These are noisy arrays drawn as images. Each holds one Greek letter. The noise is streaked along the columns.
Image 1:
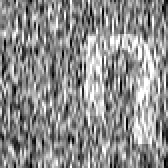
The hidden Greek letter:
eta
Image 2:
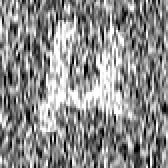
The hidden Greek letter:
mu
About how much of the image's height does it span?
two thirds
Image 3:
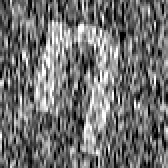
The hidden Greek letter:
eta
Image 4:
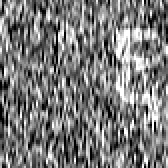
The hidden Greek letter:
xi
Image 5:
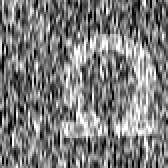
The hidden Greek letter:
omega
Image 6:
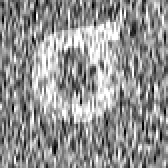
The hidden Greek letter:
sigma
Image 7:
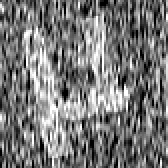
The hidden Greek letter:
mu
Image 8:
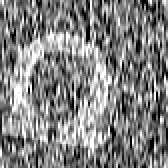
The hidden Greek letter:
omega
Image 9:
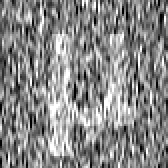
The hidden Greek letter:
mu
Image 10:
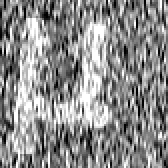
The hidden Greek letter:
mu
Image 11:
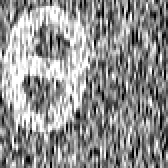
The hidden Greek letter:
theta
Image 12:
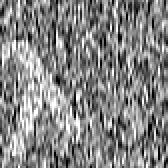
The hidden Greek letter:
lambda
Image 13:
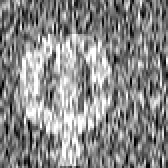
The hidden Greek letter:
phi
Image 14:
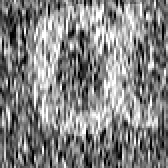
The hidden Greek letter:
alpha
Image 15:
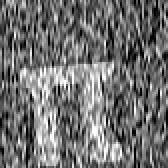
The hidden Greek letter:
pi
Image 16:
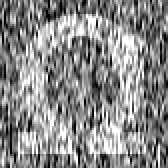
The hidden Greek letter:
omega
